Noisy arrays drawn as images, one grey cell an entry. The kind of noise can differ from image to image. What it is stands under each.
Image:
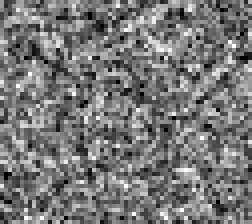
blotchy
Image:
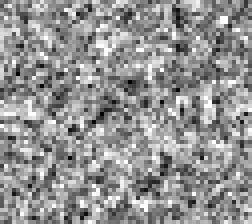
blotchy
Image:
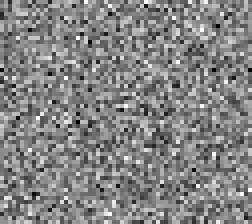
independent entries
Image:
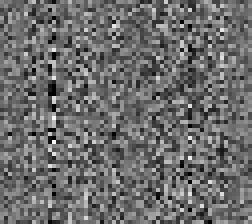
columns of uneven size
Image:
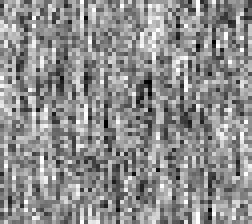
streaked along the columns
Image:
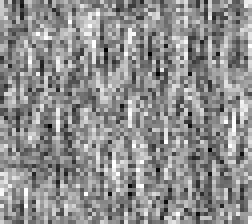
streaked along the columns
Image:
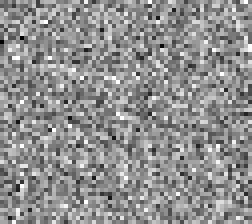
independent entries
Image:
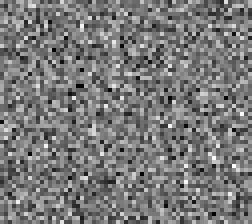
independent entries
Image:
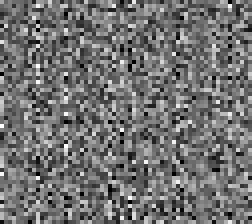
columns of uneven size
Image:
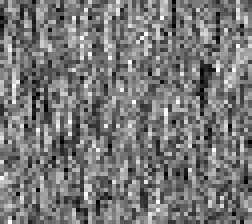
streaked along the columns
